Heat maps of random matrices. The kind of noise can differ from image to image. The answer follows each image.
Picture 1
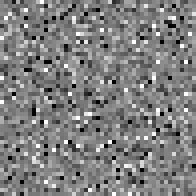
heavy tails
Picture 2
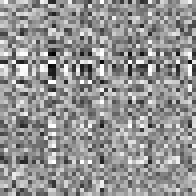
low rank plus noise
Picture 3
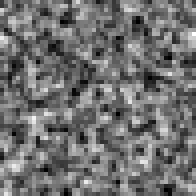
blotchy
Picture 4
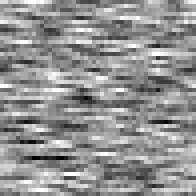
streaked along the rows
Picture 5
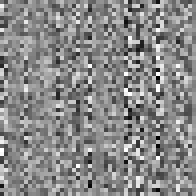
columns of uneven size
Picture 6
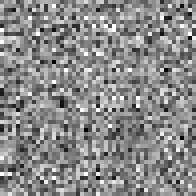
low rank plus noise
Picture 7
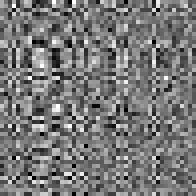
low rank plus noise
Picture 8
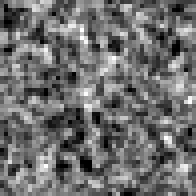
blotchy
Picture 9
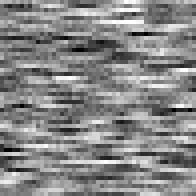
streaked along the rows
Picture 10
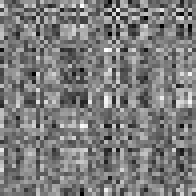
low rank plus noise
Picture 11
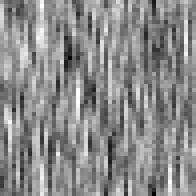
streaked along the columns
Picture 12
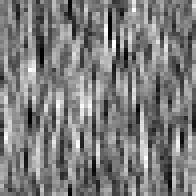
streaked along the columns
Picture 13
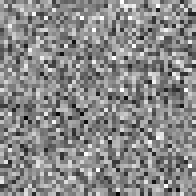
independent entries
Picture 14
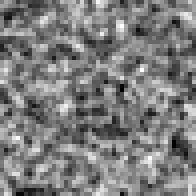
blotchy
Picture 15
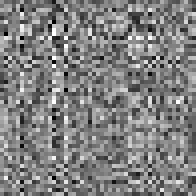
low rank plus noise
